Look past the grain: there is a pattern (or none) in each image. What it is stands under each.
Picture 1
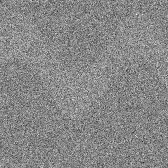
a wavy band
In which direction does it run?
left to right
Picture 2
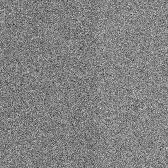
a sharp edge
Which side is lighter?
right
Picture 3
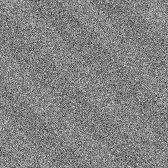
diagonal stripes
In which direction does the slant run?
top left to bottom right
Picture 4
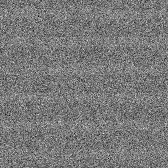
horizontal stripes
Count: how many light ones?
6
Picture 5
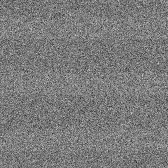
horizontal stripes
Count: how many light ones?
3
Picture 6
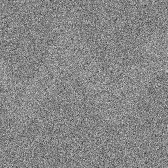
a wavy band
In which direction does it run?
left to right
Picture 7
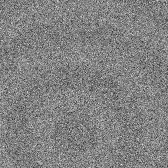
rings round one point
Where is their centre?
bottom middle
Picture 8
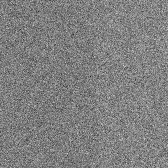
a sharp edge
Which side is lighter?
right
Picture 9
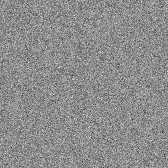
only noise
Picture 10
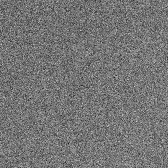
a smooth slope
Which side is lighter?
bottom right
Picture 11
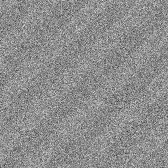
diagonal stripes
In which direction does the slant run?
bottom left to top right
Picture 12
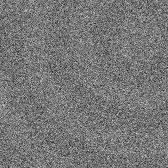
rings round one point
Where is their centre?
top right
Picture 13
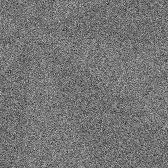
spokes from one point
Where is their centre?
top left
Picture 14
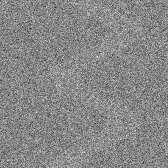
a wavy band
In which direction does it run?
top to bottom
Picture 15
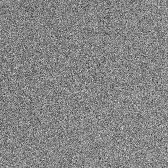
a smooth slope
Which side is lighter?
bottom right
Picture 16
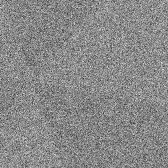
spokes from one point
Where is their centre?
middle left
